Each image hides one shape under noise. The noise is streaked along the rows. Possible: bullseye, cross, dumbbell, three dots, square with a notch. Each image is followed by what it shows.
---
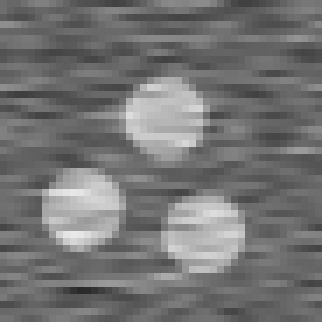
three dots
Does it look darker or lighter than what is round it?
lighter
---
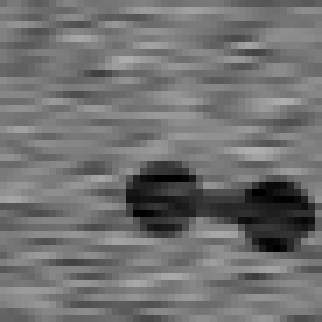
dumbbell
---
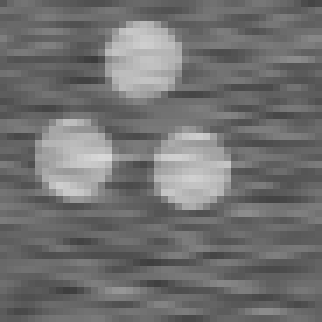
three dots
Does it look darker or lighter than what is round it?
lighter
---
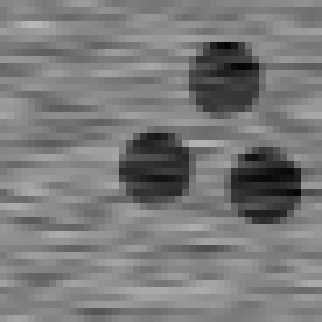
three dots
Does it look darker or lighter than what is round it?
darker
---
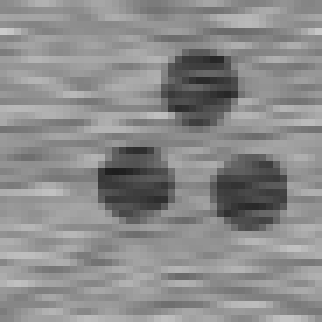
three dots
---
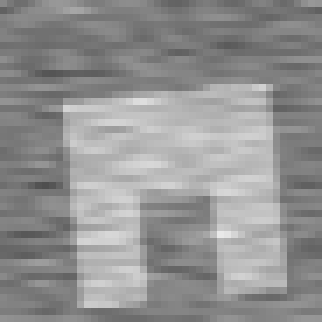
square with a notch
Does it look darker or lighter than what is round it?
lighter
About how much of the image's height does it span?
two thirds
